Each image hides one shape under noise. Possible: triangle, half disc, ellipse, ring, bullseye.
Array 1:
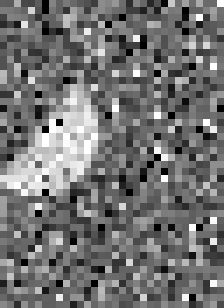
light half disc, middle left
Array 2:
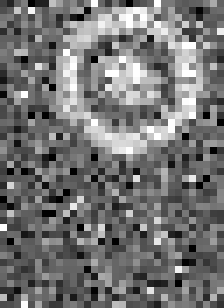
light bullseye
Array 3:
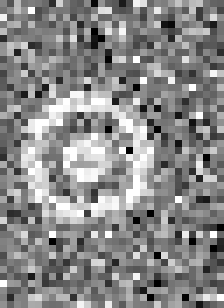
light bullseye
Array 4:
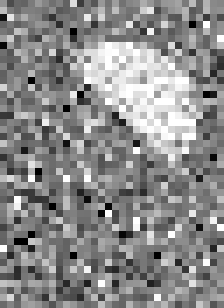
light half disc
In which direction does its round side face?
up and right
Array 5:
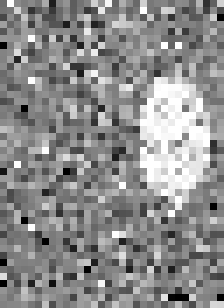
light ellipse, middle right
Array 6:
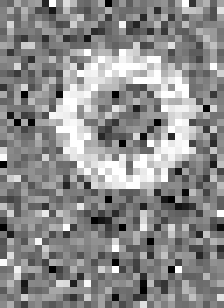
light ring
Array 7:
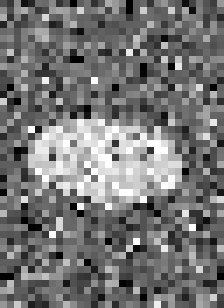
light ellipse
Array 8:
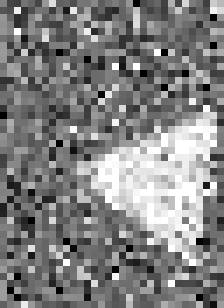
light triangle
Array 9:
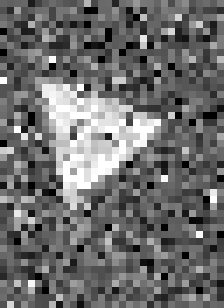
light triangle
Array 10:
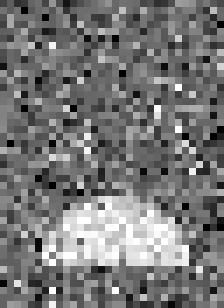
light half disc
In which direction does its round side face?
up
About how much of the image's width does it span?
two thirds
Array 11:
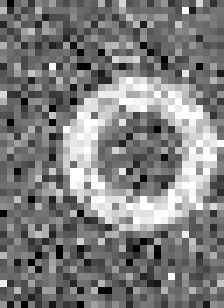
light ring
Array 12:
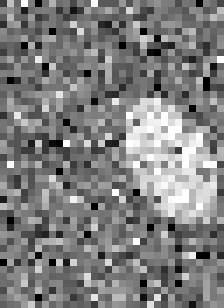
light ellipse, middle right
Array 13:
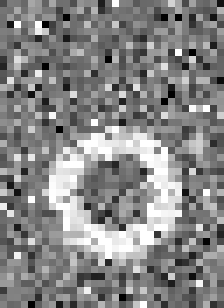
light ring
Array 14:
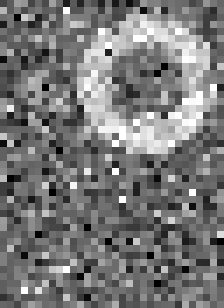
light ring
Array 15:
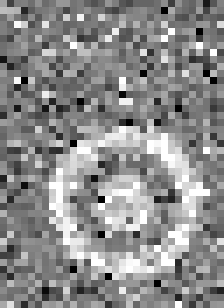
light bullseye
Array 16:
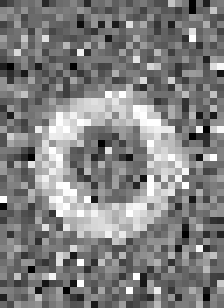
light ring
